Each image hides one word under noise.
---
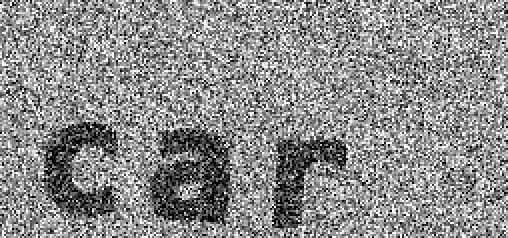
car
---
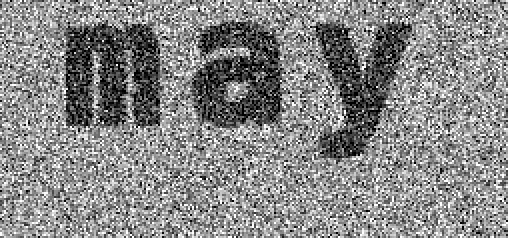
may
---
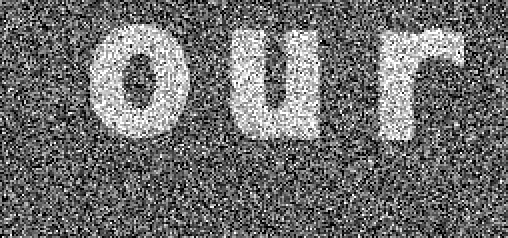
our
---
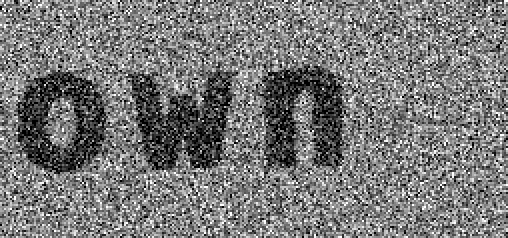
own
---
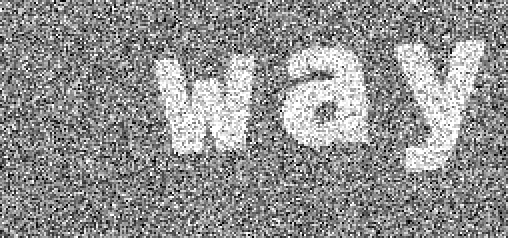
way
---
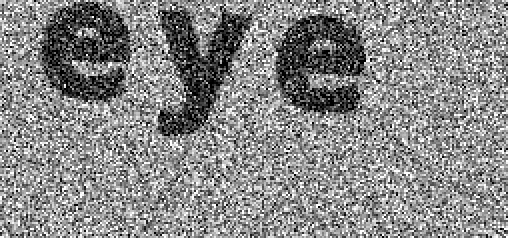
eye
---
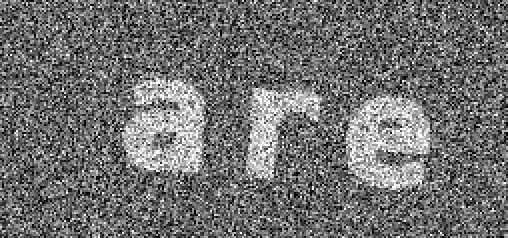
are
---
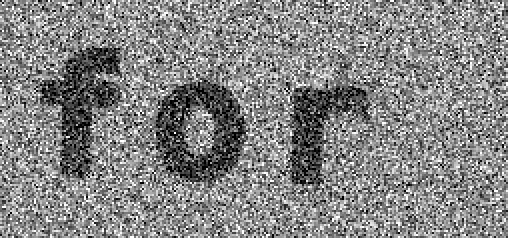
for
